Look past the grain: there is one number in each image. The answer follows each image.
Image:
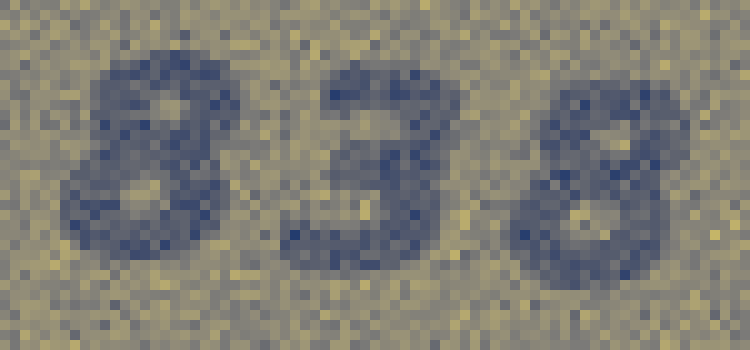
838
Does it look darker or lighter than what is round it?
darker
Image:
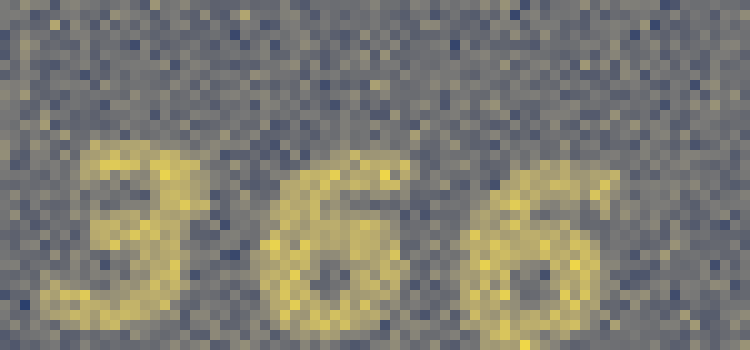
366
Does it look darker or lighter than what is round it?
lighter
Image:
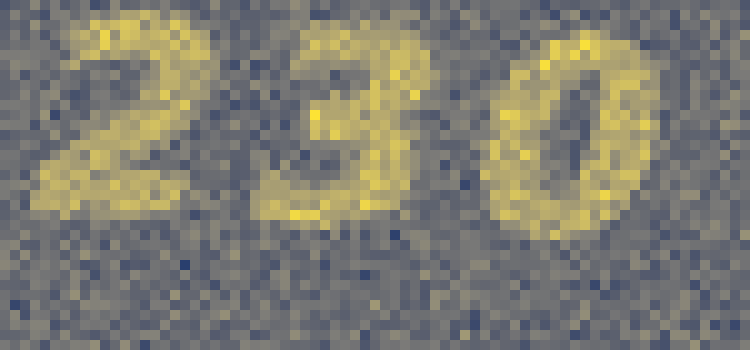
230
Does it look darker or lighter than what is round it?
lighter
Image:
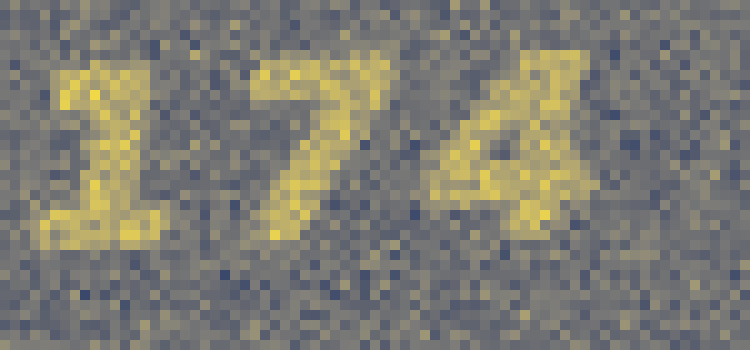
174
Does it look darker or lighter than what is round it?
lighter
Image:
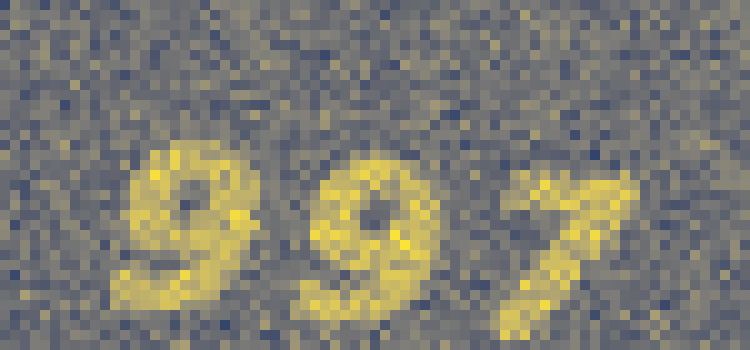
997
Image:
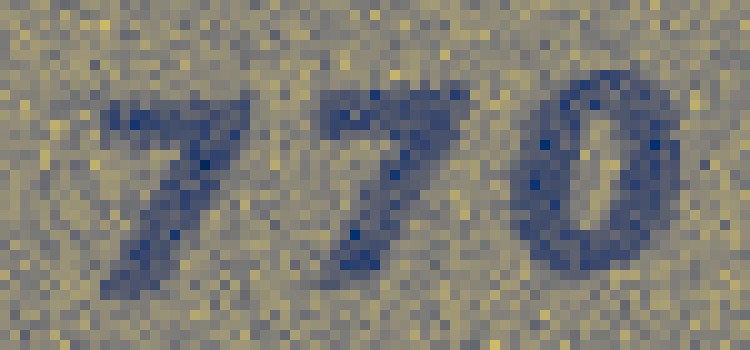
770
